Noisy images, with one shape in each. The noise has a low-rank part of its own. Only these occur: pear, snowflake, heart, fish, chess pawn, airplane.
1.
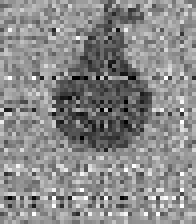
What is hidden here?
dark pear
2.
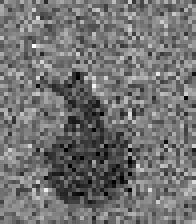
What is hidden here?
dark pear
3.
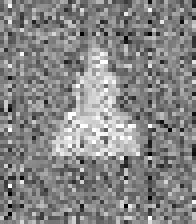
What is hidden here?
light chess pawn
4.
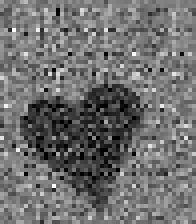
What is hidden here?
dark heart
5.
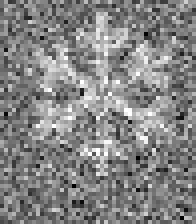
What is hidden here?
light snowflake
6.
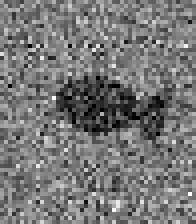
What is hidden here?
dark fish
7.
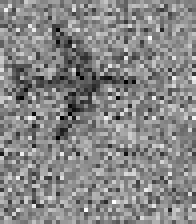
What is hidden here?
dark airplane
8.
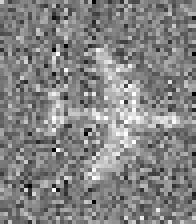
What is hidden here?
light airplane
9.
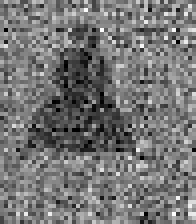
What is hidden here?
dark chess pawn
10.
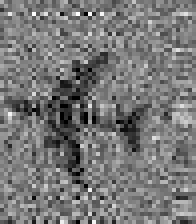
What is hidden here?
dark airplane
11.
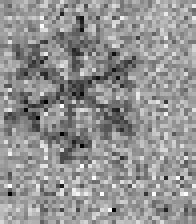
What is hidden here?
dark snowflake
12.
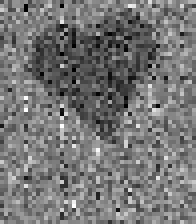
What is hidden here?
dark heart
